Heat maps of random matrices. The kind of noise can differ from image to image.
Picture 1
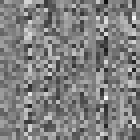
columns of uneven size
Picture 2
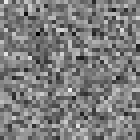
independent entries
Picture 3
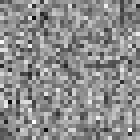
low rank plus noise
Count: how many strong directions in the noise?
five to eight
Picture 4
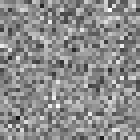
independent entries
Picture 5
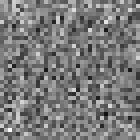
low rank plus noise
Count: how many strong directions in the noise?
five to eight
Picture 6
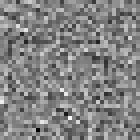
independent entries
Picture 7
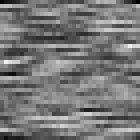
streaked along the rows
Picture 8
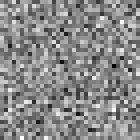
independent entries
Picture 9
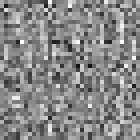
low rank plus noise
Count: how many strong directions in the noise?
three or four
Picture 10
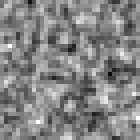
blotchy
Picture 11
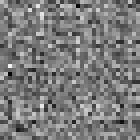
low rank plus noise
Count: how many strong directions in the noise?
five to eight
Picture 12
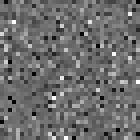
heavy tails
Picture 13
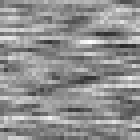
streaked along the rows
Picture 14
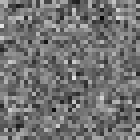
low rank plus noise
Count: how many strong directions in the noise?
five to eight
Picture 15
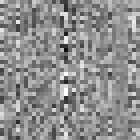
columns of uneven size
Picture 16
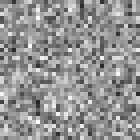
low rank plus noise
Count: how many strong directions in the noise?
five to eight
